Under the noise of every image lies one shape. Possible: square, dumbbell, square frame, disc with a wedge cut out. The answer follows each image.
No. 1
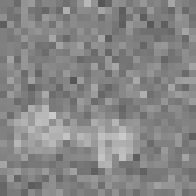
light dumbbell
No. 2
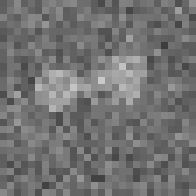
light dumbbell
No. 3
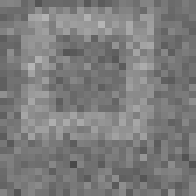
light square frame
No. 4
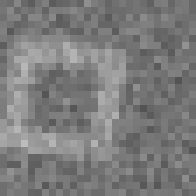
light square frame
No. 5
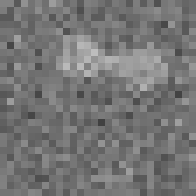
light dumbbell
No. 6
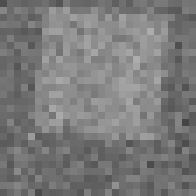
light square
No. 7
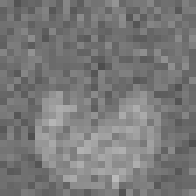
light disc with a wedge cut out
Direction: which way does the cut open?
up
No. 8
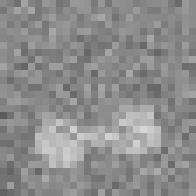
light dumbbell
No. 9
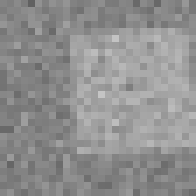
light square
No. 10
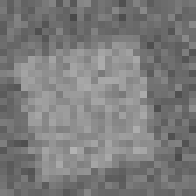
light square
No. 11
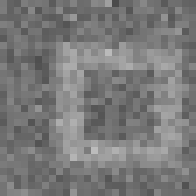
light square frame
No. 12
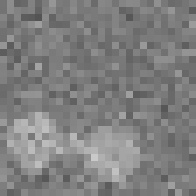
light dumbbell
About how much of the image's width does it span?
two thirds
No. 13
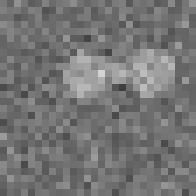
light dumbbell
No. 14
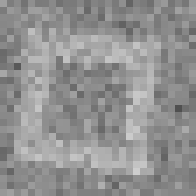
light square frame
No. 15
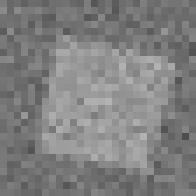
light square
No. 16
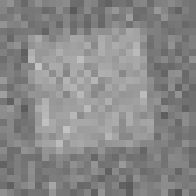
light square
